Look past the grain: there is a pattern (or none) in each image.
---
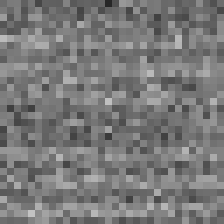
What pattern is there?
bands of rows
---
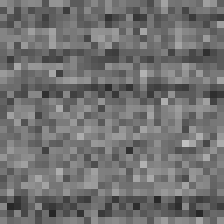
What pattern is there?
bands of rows
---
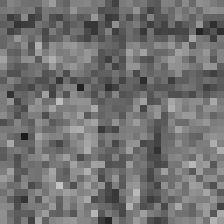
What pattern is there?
bands of rows crossing bands of columns
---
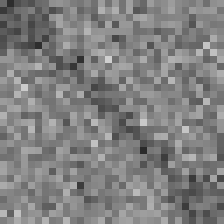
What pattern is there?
blocks along the diagonal
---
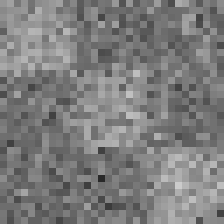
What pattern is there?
blocks along the diagonal
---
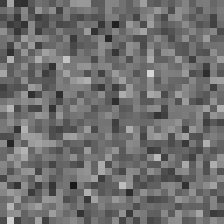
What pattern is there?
only noise
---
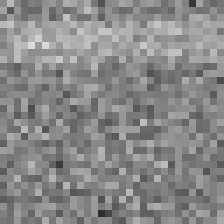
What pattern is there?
one band of rows
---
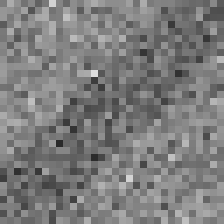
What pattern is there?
a diagonal band
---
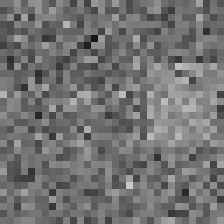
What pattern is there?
one block
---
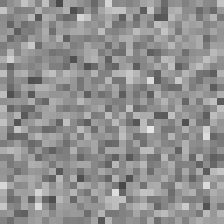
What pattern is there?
only noise
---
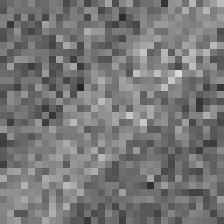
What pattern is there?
a diagonal band
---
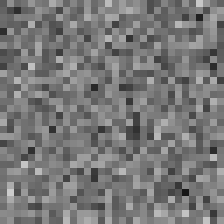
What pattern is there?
only noise
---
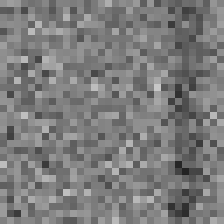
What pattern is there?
one band of columns
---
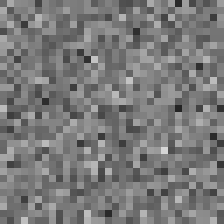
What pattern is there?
only noise
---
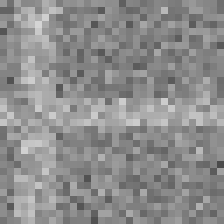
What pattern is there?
bands of rows crossing bands of columns
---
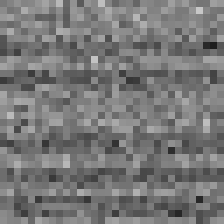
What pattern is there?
bands of rows
